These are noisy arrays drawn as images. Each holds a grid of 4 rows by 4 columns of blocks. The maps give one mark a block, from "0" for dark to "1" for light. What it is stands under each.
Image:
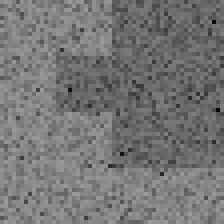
1 1 0 0
1 0 0 0
1 1 0 0
1 1 1 1
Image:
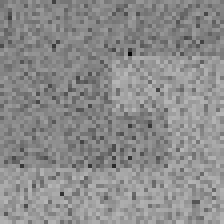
0 0 0 0
0 0 1 1
0 0 0 1
1 1 1 1
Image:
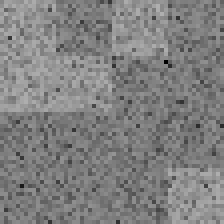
1 0 1 0
1 1 0 0
0 0 0 0
0 0 0 1
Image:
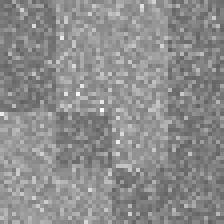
0 1 1 0
0 1 1 0
1 0 1 0
1 1 0 0
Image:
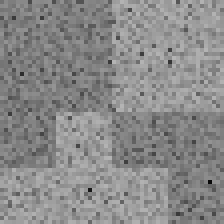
0 0 1 1
0 0 1 1
0 1 0 0
1 1 1 0
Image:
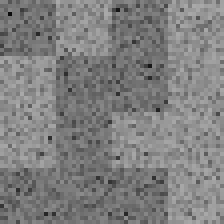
0 1 0 1
1 0 0 1
1 0 1 1
0 0 0 1
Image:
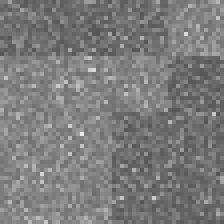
0 0 0 1
1 1 1 0
1 1 0 0
1 1 0 0
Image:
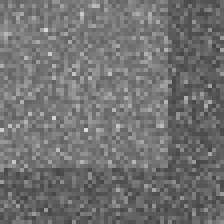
1 1 1 0
1 1 1 0
1 1 1 0
0 0 0 0
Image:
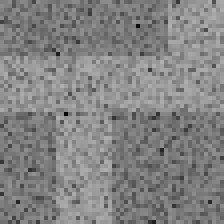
0 0 0 1
1 1 1 1
0 1 0 0
0 1 0 0
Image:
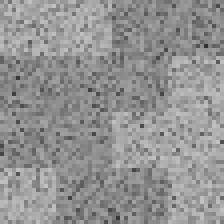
1 1 0 0
0 0 0 1
0 0 1 1
1 0 0 1
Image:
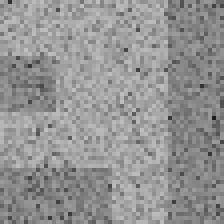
1 1 1 0
0 1 1 0
1 1 1 0
0 0 1 0
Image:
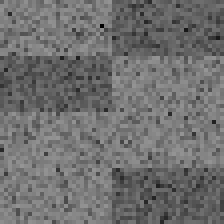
1 1 0 0
0 0 1 1
1 1 1 1
1 1 0 0
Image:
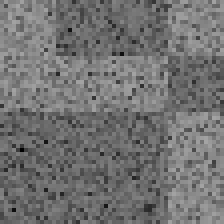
1 0 0 1
1 1 1 0
0 0 0 1
0 0 0 1
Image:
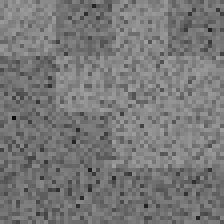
1 0 1 0
0 1 1 1
0 0 1 1
0 0 0 0
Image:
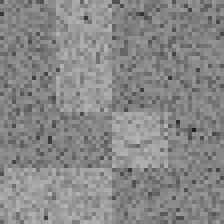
0 1 0 0
0 1 0 0
0 0 1 0
1 1 0 0
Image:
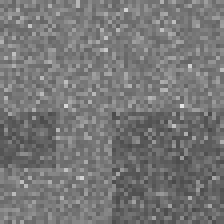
1 1 1 1
1 1 1 1
0 1 0 0
1 1 0 0
